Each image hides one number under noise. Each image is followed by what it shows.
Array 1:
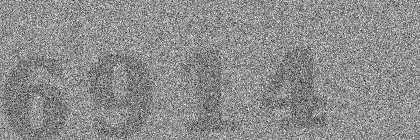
6914
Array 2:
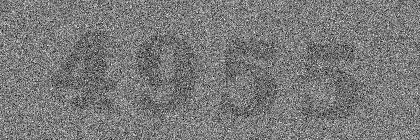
4955
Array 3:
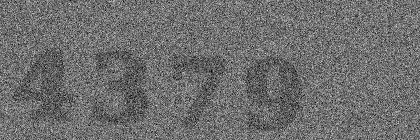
4379
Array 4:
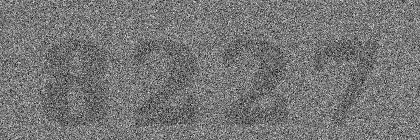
8227
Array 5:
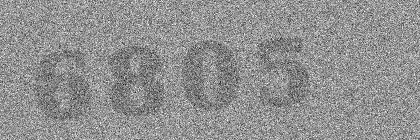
6805
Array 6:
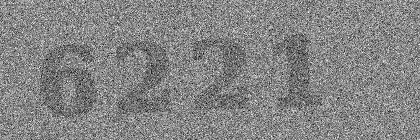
6221
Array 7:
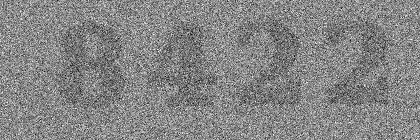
8422
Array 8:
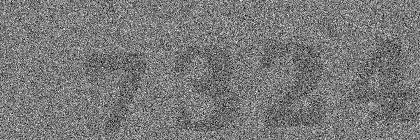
7324
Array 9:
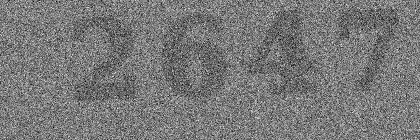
2647
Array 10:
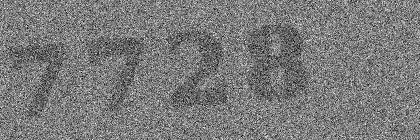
7728
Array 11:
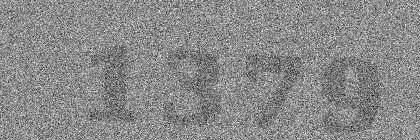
1379
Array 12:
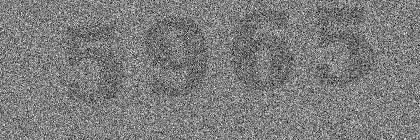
5965
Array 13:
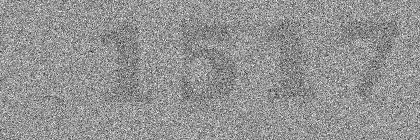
1517
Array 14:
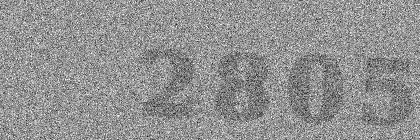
2805
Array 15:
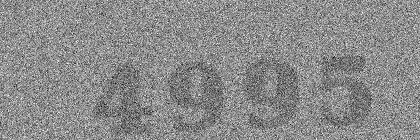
4995
